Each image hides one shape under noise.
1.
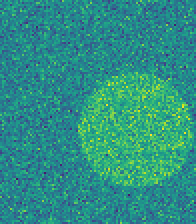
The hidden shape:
disc
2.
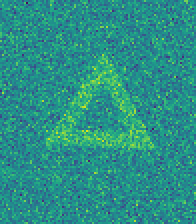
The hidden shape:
triangle frame
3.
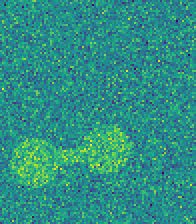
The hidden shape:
dumbbell
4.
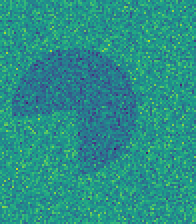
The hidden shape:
disc with a wedge cut out
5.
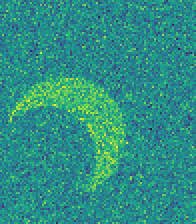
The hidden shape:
crescent
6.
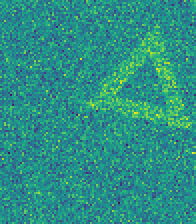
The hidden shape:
triangle frame
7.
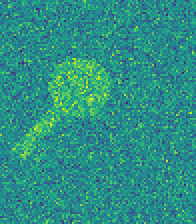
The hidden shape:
lollipop
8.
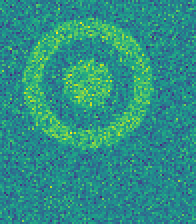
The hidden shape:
bullseye
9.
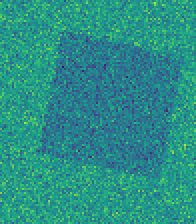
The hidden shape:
square
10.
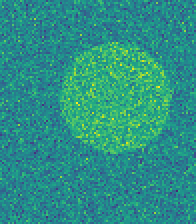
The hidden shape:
disc
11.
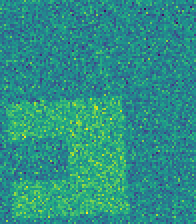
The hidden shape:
square with a notch
